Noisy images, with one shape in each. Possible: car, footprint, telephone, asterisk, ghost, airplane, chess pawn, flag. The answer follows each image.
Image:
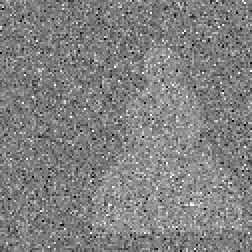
chess pawn
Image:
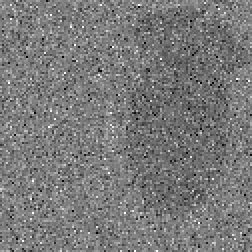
footprint
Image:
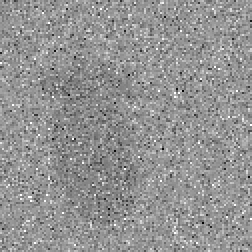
footprint
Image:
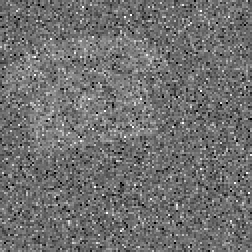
telephone
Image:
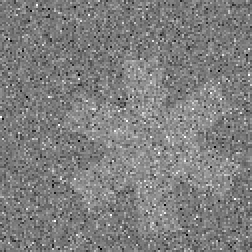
asterisk
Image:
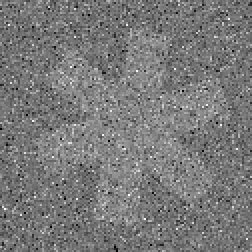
asterisk
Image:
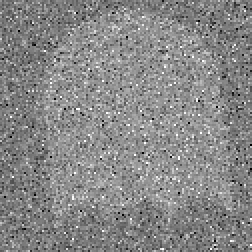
ghost
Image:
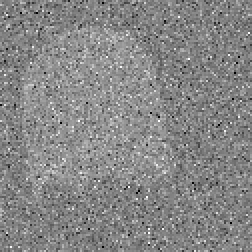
ghost
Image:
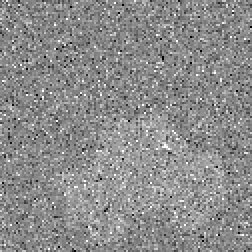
car
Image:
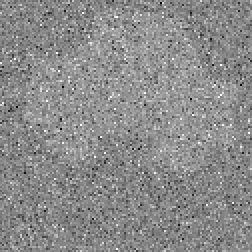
car
